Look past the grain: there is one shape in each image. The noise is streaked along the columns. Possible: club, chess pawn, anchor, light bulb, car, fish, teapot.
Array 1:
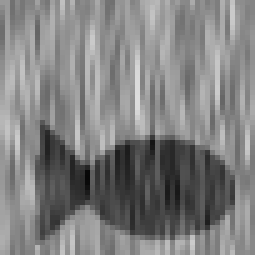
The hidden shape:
fish
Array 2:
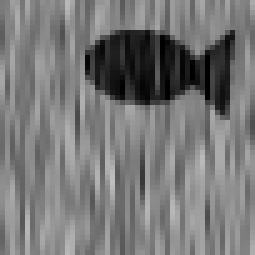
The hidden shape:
fish
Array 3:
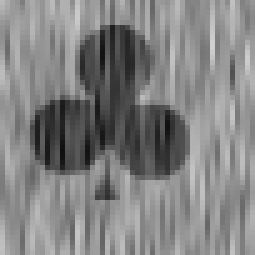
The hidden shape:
club
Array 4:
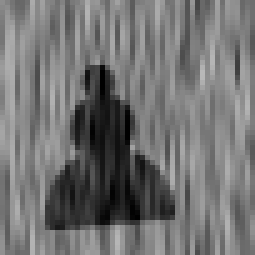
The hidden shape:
chess pawn
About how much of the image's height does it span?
two thirds
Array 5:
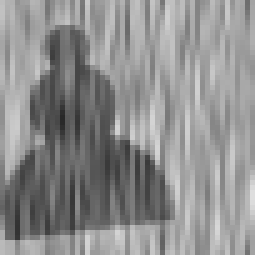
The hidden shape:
chess pawn
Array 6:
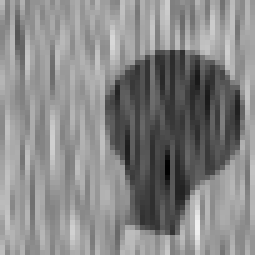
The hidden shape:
light bulb
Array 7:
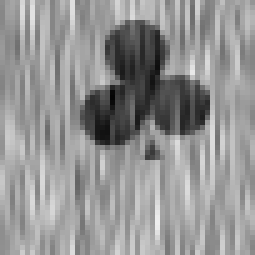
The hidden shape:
club
